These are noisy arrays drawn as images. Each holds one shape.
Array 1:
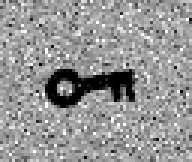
dark key
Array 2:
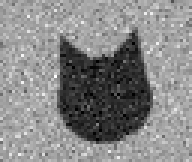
dark cat's head
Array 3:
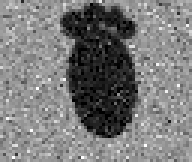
dark footprint
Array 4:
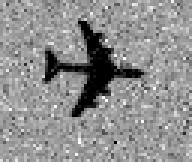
dark airplane
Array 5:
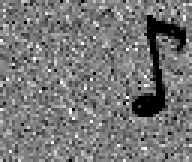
dark musical note
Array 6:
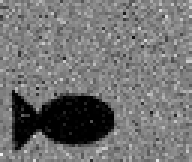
dark fish
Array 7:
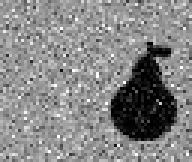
dark pear
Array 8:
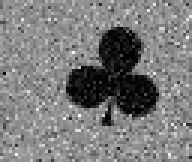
dark club
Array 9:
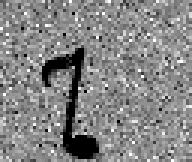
dark musical note
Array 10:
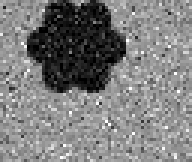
dark flower
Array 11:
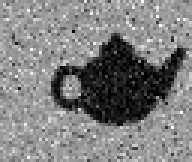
dark teapot
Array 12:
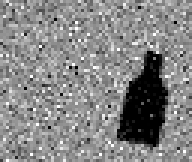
dark bottle
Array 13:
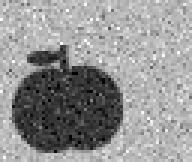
dark apple
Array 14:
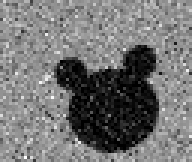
dark bear's head
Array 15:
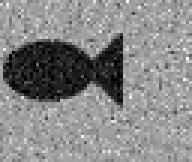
dark fish
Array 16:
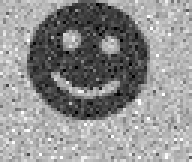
dark smiling face
